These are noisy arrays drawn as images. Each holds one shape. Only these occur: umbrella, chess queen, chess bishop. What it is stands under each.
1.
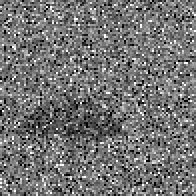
umbrella
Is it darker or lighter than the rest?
darker
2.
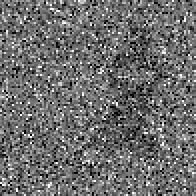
chess bishop
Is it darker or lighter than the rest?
darker
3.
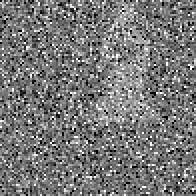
chess bishop
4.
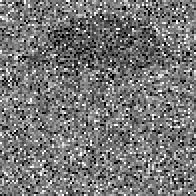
umbrella
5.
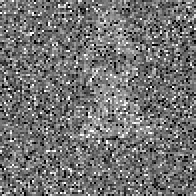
chess bishop
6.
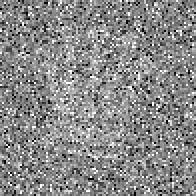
chess queen
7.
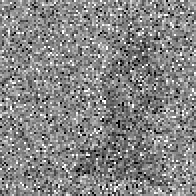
chess bishop
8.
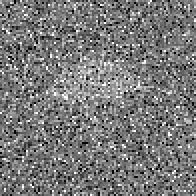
umbrella
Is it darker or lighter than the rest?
lighter
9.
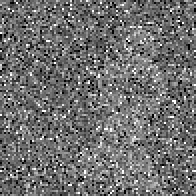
chess bishop
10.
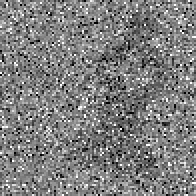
chess bishop
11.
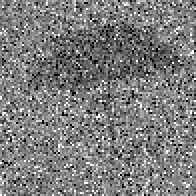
umbrella
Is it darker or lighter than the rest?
darker
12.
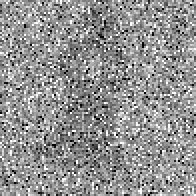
chess bishop
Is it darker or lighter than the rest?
darker
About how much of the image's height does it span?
nearly all
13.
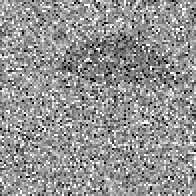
umbrella
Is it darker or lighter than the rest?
darker
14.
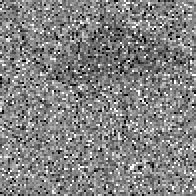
umbrella
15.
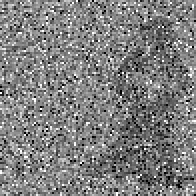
chess bishop
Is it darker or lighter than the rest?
darker
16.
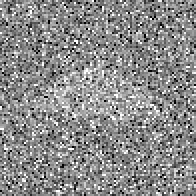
umbrella
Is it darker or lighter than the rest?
lighter
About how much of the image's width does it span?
two thirds
